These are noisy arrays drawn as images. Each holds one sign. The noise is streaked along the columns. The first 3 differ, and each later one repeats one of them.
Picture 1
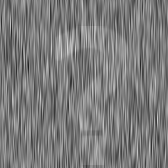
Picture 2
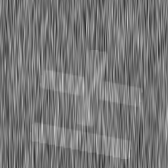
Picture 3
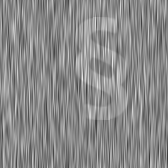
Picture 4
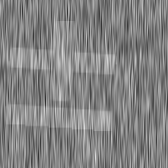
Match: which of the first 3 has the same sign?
2
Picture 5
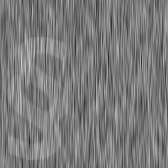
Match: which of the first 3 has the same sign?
3
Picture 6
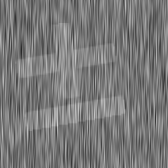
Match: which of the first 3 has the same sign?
2
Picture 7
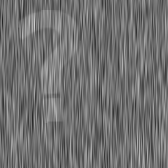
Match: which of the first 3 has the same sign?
1
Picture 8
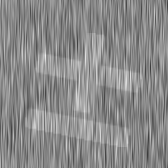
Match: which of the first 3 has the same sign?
2
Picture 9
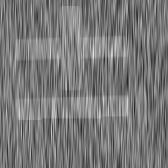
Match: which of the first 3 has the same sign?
2
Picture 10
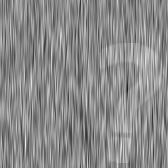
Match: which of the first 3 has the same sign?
1
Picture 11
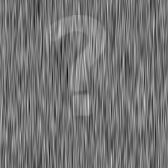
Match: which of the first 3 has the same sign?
1
